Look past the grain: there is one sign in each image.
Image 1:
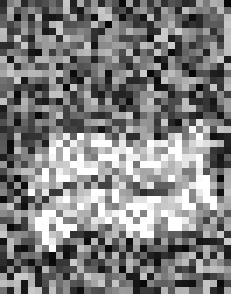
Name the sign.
approximately sign
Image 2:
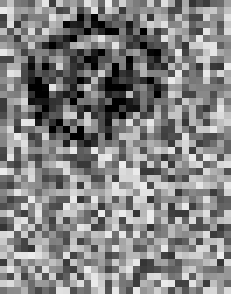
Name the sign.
at sign
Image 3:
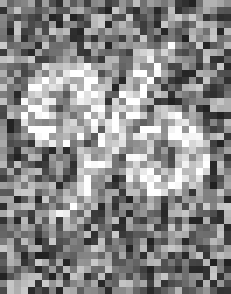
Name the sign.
percent sign
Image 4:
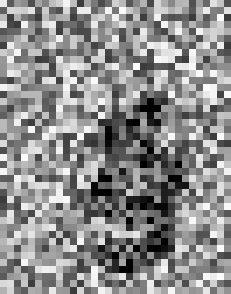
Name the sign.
section sign
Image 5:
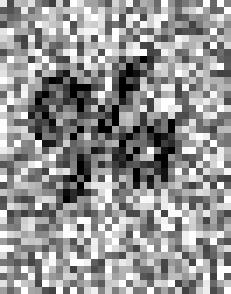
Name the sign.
percent sign
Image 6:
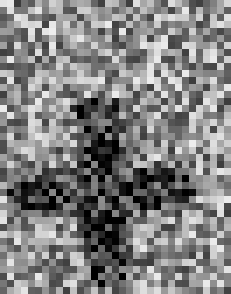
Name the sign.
plus sign
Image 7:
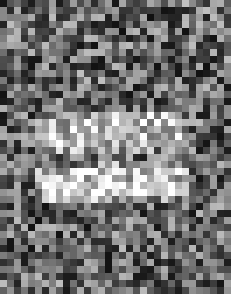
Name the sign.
equals sign
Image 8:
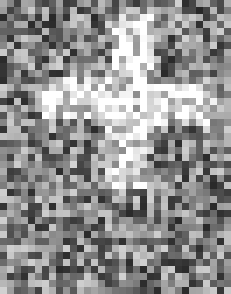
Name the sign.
plus sign
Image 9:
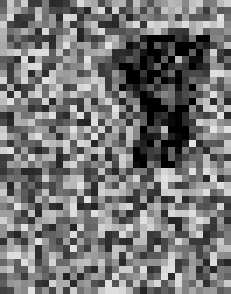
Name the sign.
pilcrow
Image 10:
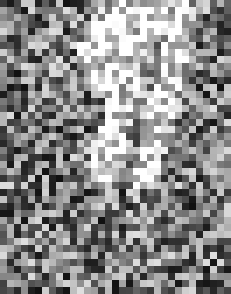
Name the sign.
pilcrow
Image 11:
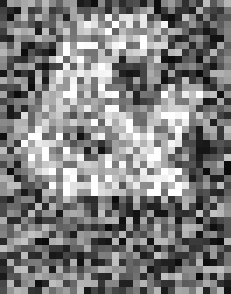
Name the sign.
ampersand
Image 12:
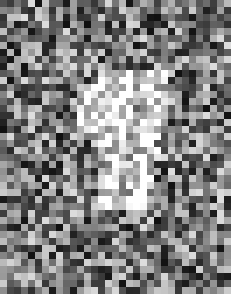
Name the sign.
pilcrow
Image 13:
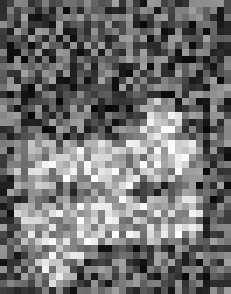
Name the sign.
not-equal sign
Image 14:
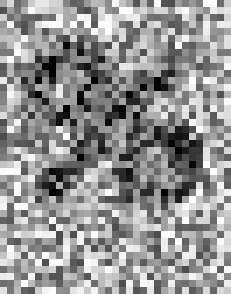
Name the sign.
percent sign
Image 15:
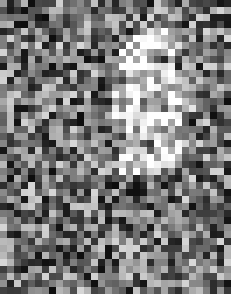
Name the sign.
section sign
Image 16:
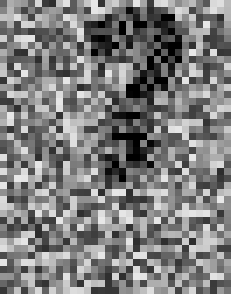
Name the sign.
question mark
